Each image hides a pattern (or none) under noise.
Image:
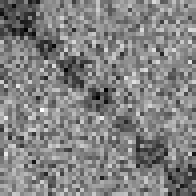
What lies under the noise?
blocks along the diagonal
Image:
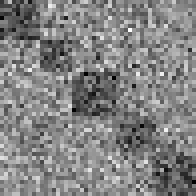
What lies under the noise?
blocks along the diagonal
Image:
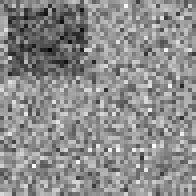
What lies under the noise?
one block
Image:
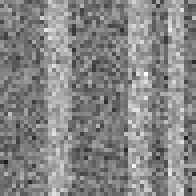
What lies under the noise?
bands of columns
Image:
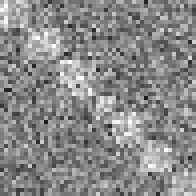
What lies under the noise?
blocks along the diagonal
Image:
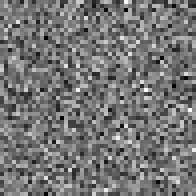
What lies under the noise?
only noise
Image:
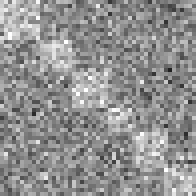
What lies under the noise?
blocks along the diagonal
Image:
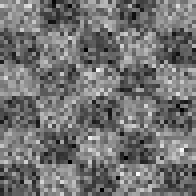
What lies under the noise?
a checkerboard
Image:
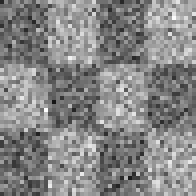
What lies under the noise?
a checkerboard
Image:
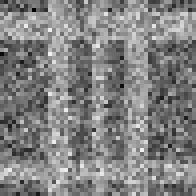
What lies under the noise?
bands of rows crossing bands of columns
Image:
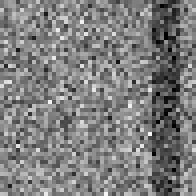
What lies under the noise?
one band of columns
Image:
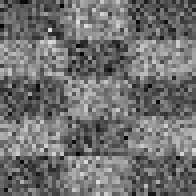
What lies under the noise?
a checkerboard
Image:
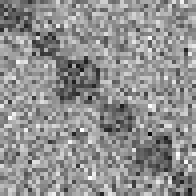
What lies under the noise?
blocks along the diagonal
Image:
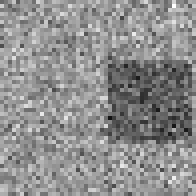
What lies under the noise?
one block
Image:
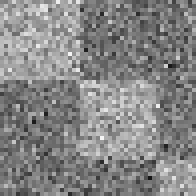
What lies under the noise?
blocks along the diagonal
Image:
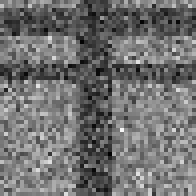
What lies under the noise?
bands of rows crossing bands of columns
